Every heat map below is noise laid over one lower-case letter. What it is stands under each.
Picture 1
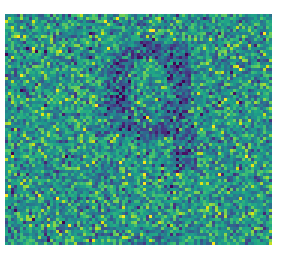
q
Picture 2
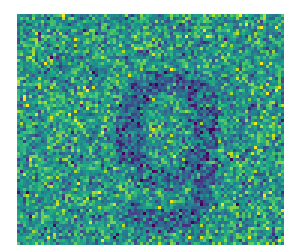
g
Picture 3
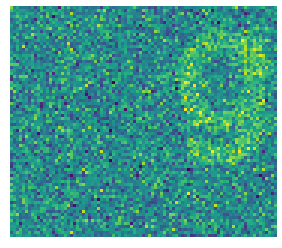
g
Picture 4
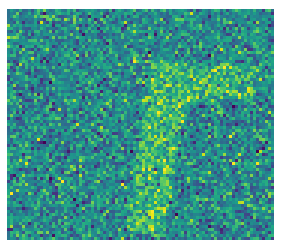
r
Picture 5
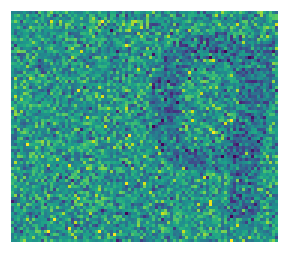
q
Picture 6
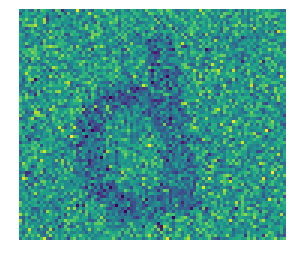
d
